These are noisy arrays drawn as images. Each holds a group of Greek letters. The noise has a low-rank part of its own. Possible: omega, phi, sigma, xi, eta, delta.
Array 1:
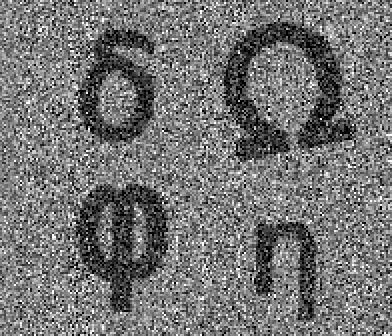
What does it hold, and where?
top left: dark delta; top right: dark omega; bottom left: dark phi; bottom right: dark eta
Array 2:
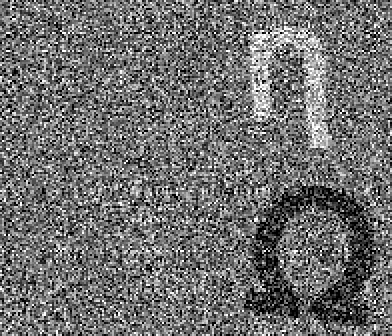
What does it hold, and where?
top right: light eta; bottom right: dark omega
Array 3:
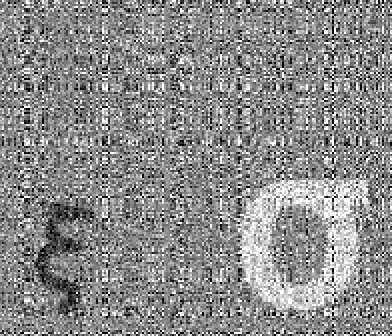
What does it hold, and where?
bottom left: dark xi; bottom right: light sigma
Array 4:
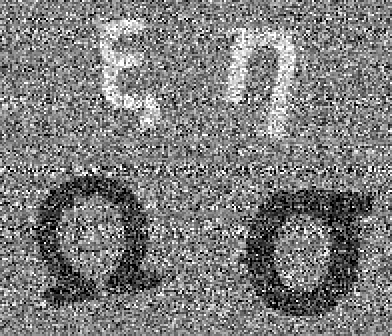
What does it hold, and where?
top left: light xi; top right: light eta; bottom left: dark omega; bottom right: dark sigma
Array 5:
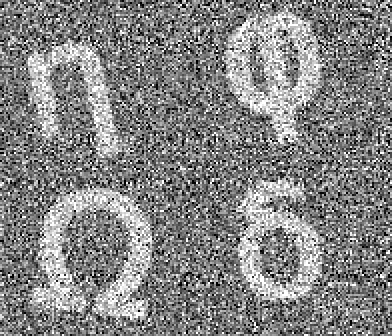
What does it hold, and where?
top left: light eta; top right: light phi; bottom left: light omega; bottom right: light delta
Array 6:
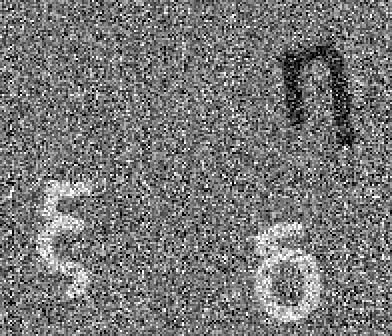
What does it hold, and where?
top right: dark eta; bottom left: light xi; bottom right: light delta
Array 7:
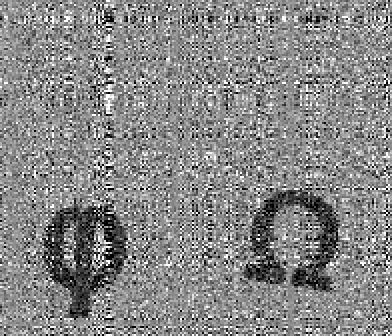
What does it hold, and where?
bottom left: dark phi; bottom right: dark omega
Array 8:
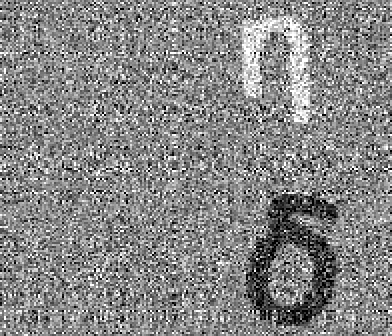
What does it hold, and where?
top right: light eta; bottom right: dark delta
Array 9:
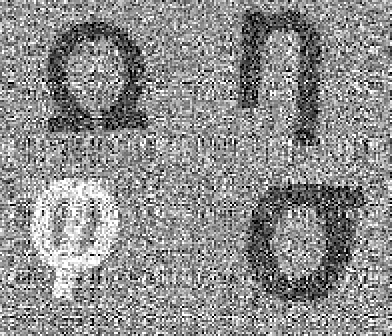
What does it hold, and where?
top left: dark omega; top right: dark eta; bottom left: light phi; bottom right: dark sigma
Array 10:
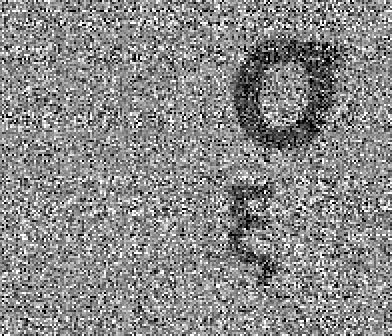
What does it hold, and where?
top right: dark sigma; bottom right: dark xi
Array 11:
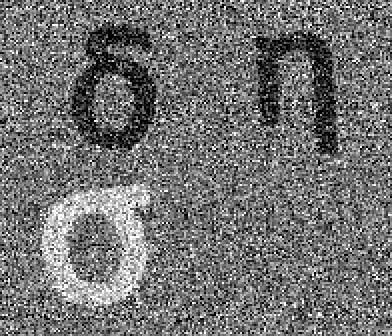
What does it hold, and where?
top left: dark delta; top right: dark eta; bottom left: light sigma
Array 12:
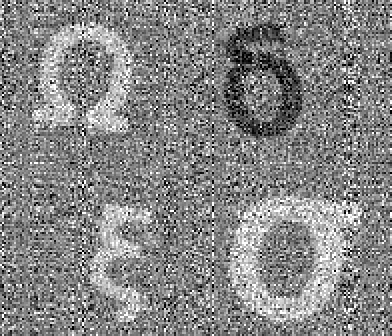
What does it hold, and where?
top left: light omega; top right: dark delta; bottom left: light xi; bottom right: light sigma
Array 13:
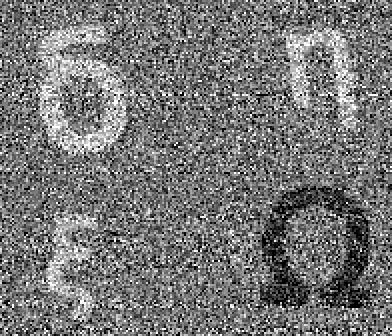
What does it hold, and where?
top left: light delta; top right: light eta; bottom left: light xi; bottom right: dark omega
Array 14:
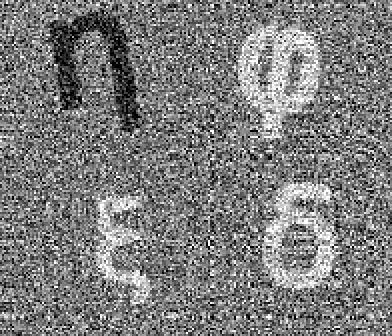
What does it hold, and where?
top left: dark eta; top right: light phi; bottom left: light xi; bottom right: light delta
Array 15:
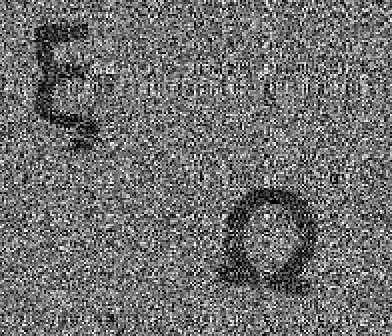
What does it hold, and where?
top left: dark xi; bottom right: dark omega
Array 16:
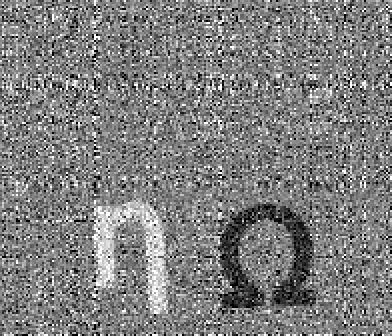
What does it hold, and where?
bottom left: light eta; bottom right: dark omega
